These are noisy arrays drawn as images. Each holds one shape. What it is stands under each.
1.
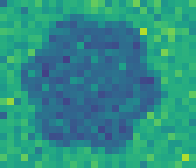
flower
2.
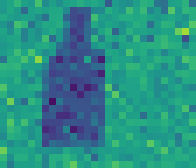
bottle
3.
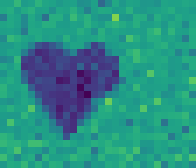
heart
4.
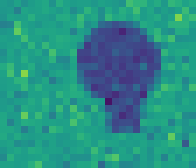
light bulb
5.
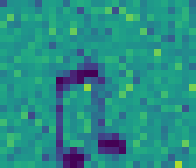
pair of musical notes
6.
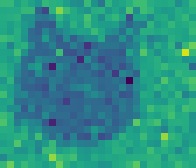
cat's head
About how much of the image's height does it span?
nearly all
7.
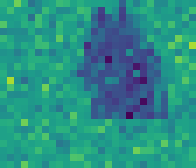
chess knight
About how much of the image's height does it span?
two thirds
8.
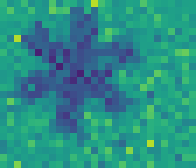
asterisk
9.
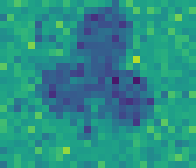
club
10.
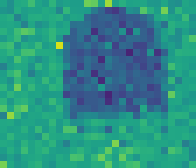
ghost
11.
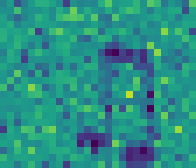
pair of musical notes
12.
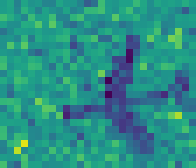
airplane
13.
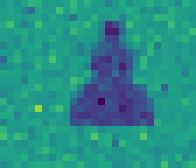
chess pawn
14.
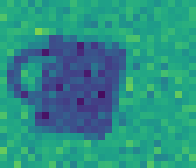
cup
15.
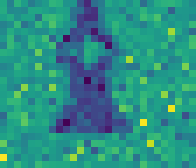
chess bishop
